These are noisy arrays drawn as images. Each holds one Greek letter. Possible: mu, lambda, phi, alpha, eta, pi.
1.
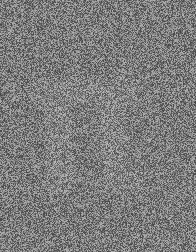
pi
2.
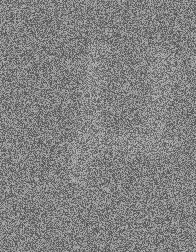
mu
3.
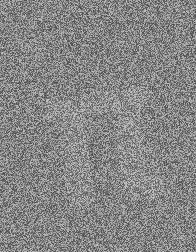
pi
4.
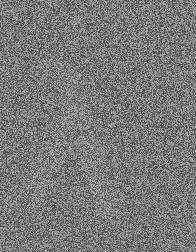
lambda
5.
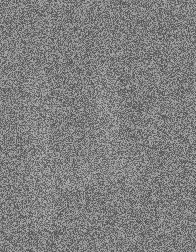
mu
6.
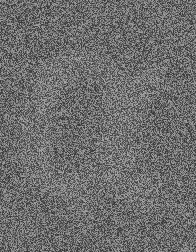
alpha
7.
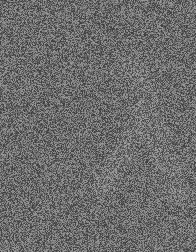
lambda
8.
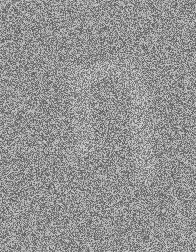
eta
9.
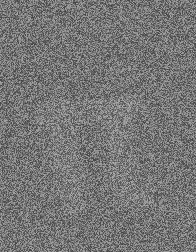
pi
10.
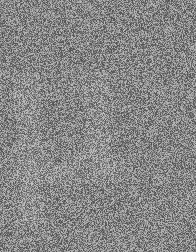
mu
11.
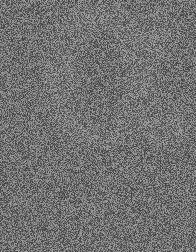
alpha
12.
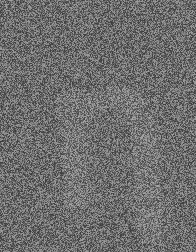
eta
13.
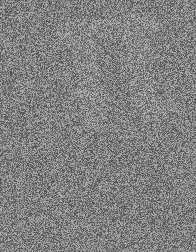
pi
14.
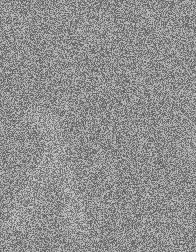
lambda
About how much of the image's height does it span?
half
